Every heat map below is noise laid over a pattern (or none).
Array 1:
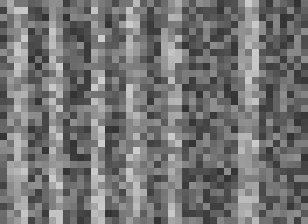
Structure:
bands of columns
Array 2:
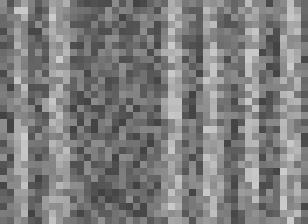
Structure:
bands of columns
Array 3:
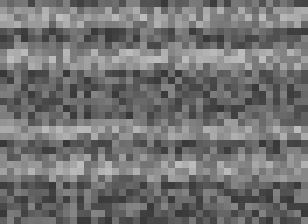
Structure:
bands of rows
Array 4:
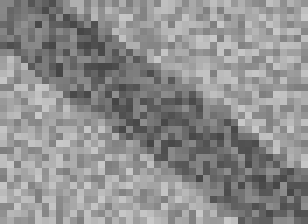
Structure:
a diagonal band
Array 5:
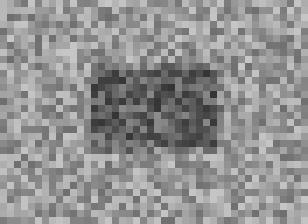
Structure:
one block
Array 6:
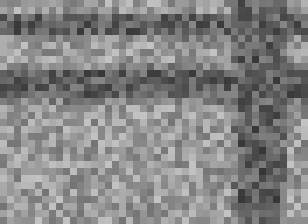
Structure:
bands of rows crossing bands of columns
